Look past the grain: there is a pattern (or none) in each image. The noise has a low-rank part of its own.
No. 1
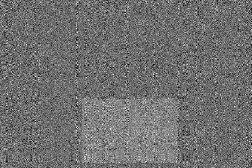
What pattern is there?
one block
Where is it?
bottom middle
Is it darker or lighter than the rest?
lighter
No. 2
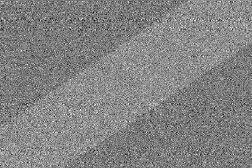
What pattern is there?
a diagonal band
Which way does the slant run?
bottom left to top right
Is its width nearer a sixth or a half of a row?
a half
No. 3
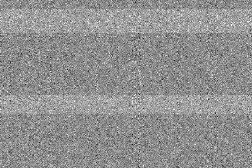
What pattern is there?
bands of rows
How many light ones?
2
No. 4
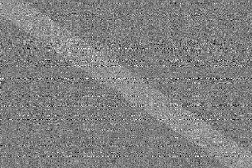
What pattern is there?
a diagonal band
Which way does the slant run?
top left to bottom right
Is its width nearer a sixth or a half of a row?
a sixth
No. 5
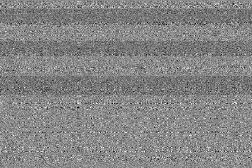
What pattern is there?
bands of rows
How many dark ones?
3
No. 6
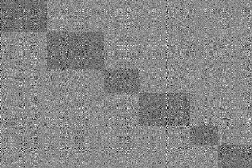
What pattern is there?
blocks along the diagonal
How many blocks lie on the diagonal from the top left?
6
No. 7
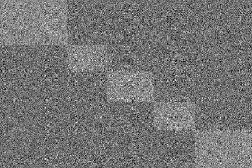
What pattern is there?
blocks along the diagonal
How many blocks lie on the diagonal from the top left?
5
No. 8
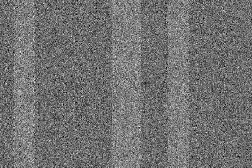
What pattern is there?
bands of columns
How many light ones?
3
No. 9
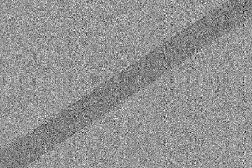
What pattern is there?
a diagonal band
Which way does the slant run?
bottom left to top right
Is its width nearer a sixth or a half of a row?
a sixth
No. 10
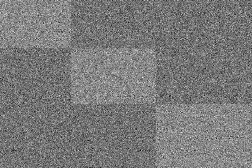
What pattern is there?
blocks along the diagonal
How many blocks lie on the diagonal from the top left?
3
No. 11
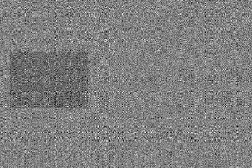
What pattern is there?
one block
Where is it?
middle left
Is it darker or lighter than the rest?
darker
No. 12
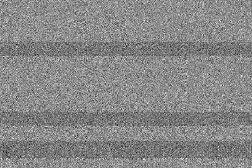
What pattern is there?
bands of rows
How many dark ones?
3
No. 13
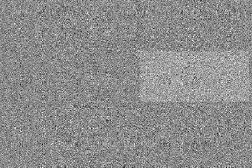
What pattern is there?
one block
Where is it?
middle right
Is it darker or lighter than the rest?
lighter
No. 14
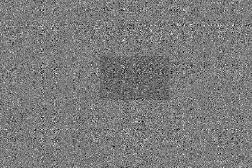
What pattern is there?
one block
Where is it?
centre
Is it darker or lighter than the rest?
darker
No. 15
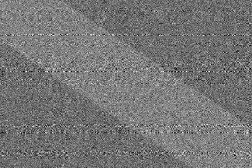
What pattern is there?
a diagonal band
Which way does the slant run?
top left to bottom right
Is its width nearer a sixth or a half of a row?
a half
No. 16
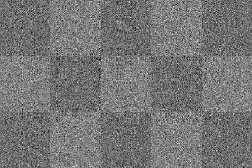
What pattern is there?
a checkerboard
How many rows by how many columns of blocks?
3 by 5
